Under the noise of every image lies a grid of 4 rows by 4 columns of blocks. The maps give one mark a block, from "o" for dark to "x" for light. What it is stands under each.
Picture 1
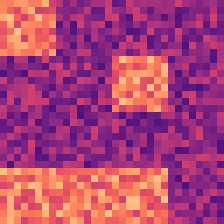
x o o o
o o x o
o o o o
x x x o
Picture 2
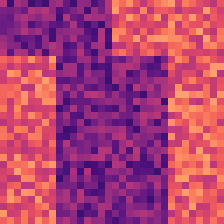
o o x x
x o o x
x o o x
x o o x
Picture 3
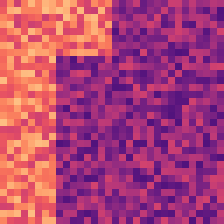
x x o o
x o o o
x o o o
x o o o
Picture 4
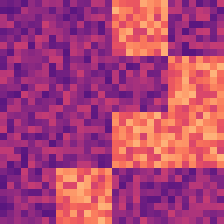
o o x o
o o o x
o o x x
o x o o
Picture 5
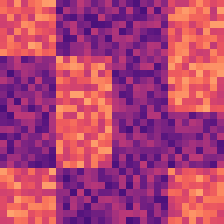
x o o x
o x o x
o x o o
x o o x
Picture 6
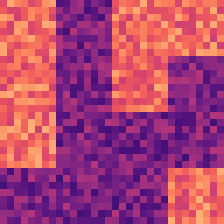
x o x x
x o x o
x o o o
o o o x
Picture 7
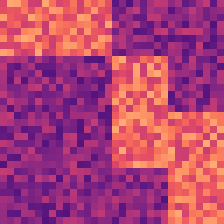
x x o o
o o x o
o o x x
o o o x
